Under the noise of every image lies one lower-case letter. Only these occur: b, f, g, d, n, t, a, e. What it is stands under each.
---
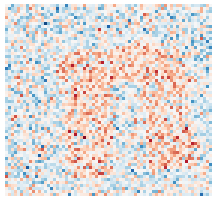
red n
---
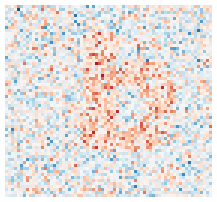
red b
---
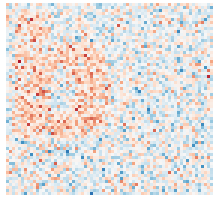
red b
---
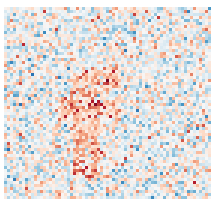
red f
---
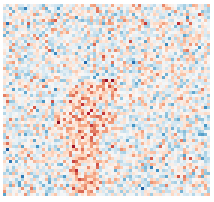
red f
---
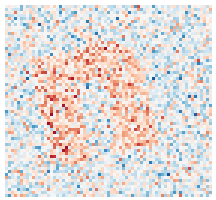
red n
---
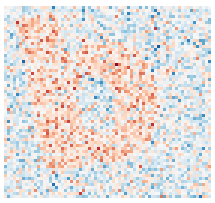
red b
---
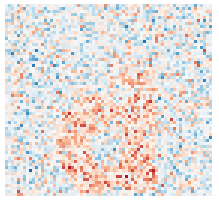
red d
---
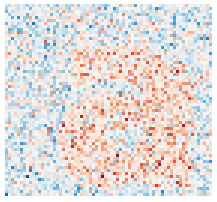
red a
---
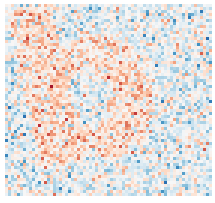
red b
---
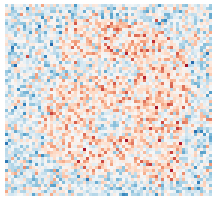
red a
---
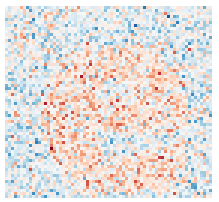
red e
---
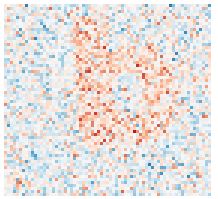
red b
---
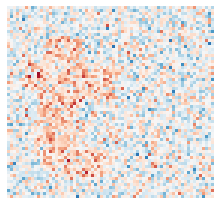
red t
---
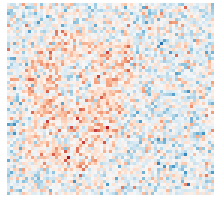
red g
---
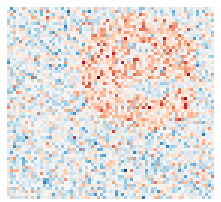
red e
